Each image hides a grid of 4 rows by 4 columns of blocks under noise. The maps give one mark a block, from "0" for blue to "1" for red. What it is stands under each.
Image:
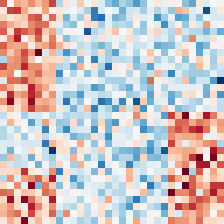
1000
1000
0001
1001
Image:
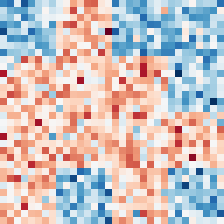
0100
1110
1111
1010
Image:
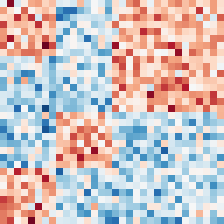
1011
0011
0100
1000
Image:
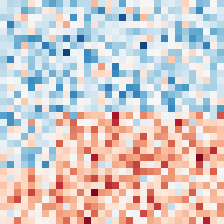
0000
0000
0111
1111
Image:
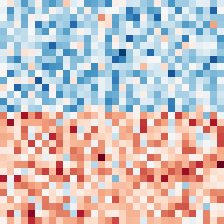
0000
0000
1111
1111
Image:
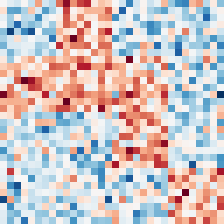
0100
1110
0010
0001
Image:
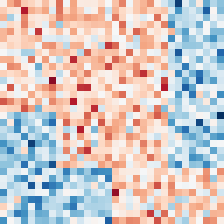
1110
1110
0110
0011
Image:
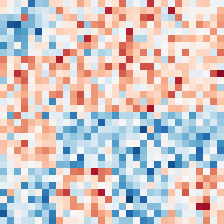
0111
1111
1000
0101
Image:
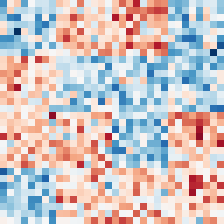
0110
1000
1101
0111
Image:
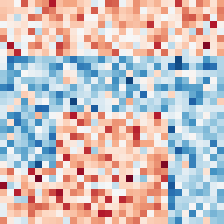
1111
0000
0110
1110
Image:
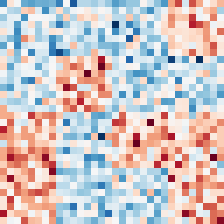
0001
0100
1011
1001
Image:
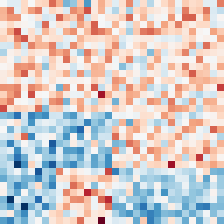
1111
1111
0011
0100
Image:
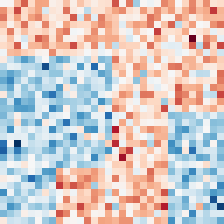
1111
0011
0010
0110
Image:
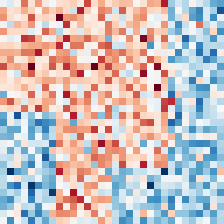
1110
1110
0110
0100
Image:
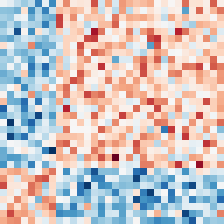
0111
0111
0111
1000
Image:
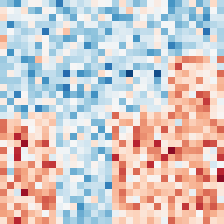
0000
0001
1011
1011
